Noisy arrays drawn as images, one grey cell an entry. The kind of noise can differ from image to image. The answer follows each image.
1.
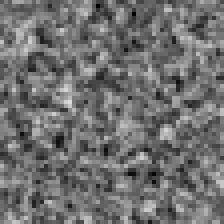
blotchy
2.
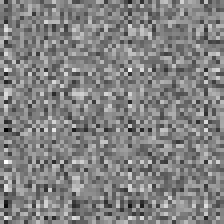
low rank plus noise
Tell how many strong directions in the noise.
one
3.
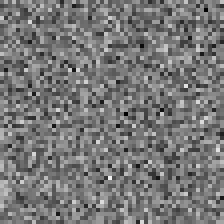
independent entries
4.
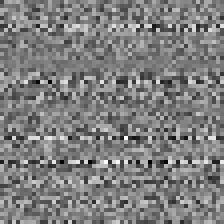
rows of uneven size
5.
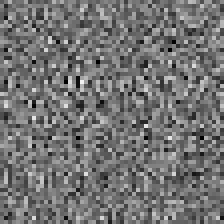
low rank plus noise
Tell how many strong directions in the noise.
three or four
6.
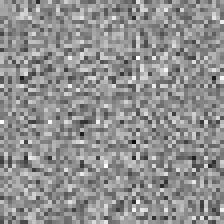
low rank plus noise
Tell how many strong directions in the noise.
three or four
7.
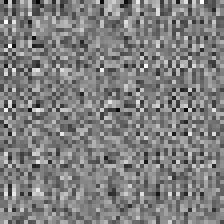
low rank plus noise
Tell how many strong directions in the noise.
one
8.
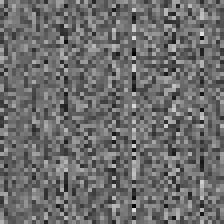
columns of uneven size
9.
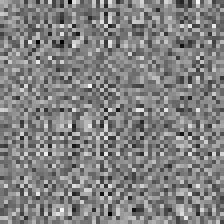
low rank plus noise
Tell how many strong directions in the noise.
one
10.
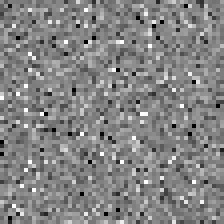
heavy tails
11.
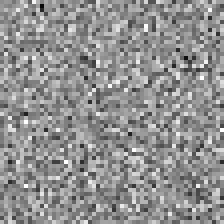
low rank plus noise
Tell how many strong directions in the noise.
five to eight
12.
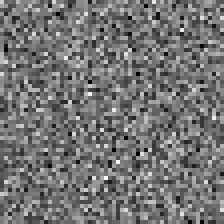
independent entries
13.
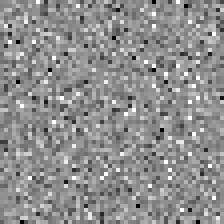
heavy tails
